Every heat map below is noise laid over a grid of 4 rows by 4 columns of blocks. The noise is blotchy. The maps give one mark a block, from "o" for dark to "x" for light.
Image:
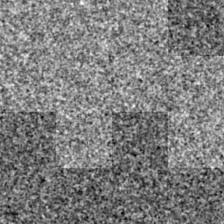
x x x o
x x x x
o x o x
o o o o
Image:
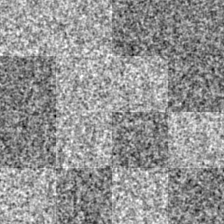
x x o o
o x x o
o x o x
x o x o
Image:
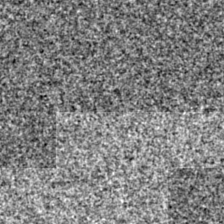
o o o o
o o o o
o x x x
x x x o
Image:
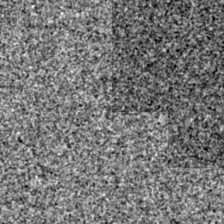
x x o o
x x o o
x x x o
x x x x
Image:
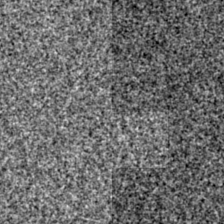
x x o o
x x o o
x x x o
x x o o
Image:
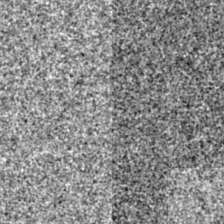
x x o o
x x o o
x x o o
x x o x
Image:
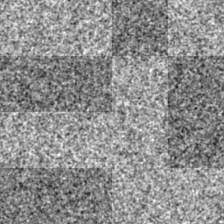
x x o x
o o x o
x x x o
o o x x
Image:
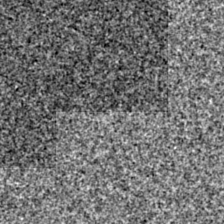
o o o x
o o o x
o x x x
x x x x
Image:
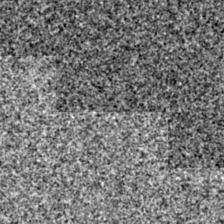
o o o o
x o o o
x x x o
x x x x
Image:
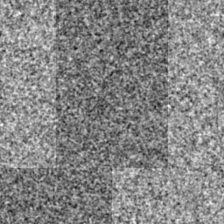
x o o x
x o o x
x o o x
o o x x
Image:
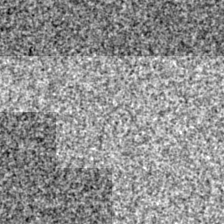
o o o o
x x x x
o x x x
o o x x
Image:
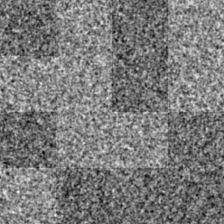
o x o x
x x o x
o x x o
x o o o
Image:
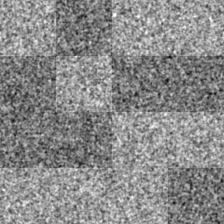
x o x x
o x o o
o o x x
x x x o
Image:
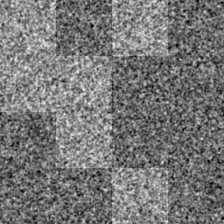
x o x o
x x o o
o x o o
o o x o
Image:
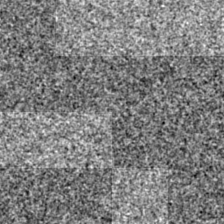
o x x x
o o o o
x x o o
o o x o
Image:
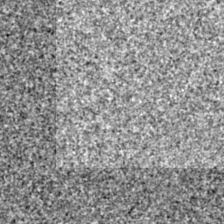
o x x x
o x x x
o x x x
o o o o
